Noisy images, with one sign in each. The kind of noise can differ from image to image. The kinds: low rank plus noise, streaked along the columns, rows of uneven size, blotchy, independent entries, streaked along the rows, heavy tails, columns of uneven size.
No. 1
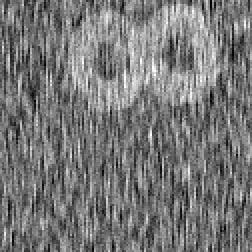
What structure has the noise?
streaked along the columns
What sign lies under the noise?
infinity sign
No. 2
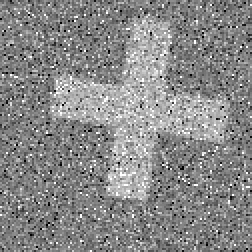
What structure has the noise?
heavy tails
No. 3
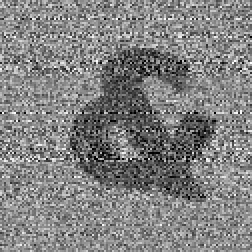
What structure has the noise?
rows of uneven size
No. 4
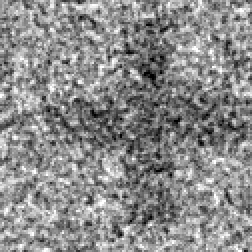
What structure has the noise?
blotchy
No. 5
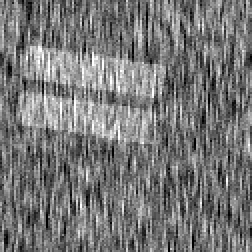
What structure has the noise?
streaked along the columns
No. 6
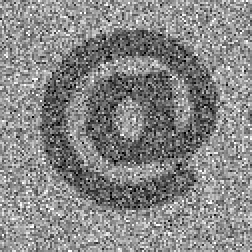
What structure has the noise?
independent entries
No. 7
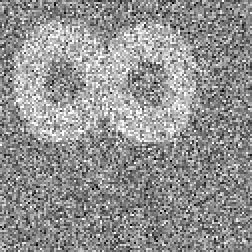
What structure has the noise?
independent entries
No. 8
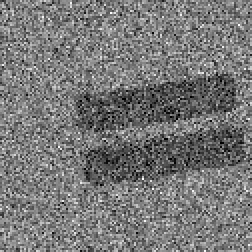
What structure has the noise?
independent entries
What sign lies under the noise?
equals sign
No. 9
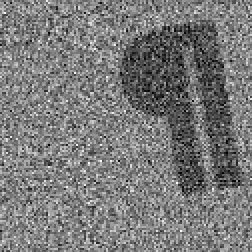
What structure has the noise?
low rank plus noise
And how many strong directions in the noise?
five to eight
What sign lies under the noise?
pilcrow
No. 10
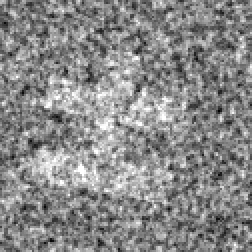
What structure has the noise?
blotchy
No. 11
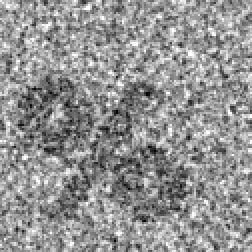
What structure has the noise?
blotchy
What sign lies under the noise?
percent sign
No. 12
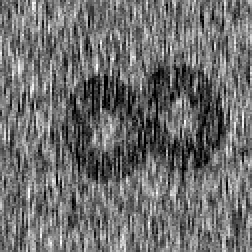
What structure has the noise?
streaked along the columns
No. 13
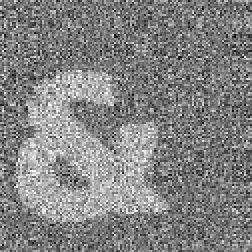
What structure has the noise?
low rank plus noise
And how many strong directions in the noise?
three or four
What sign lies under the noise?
ampersand
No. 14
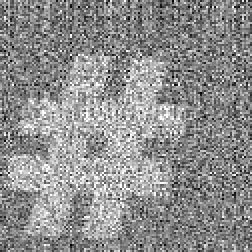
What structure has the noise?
low rank plus noise
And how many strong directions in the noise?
three or four
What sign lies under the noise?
hash sign
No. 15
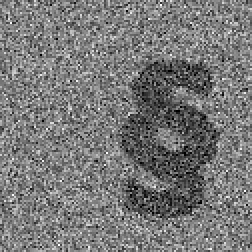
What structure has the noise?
independent entries
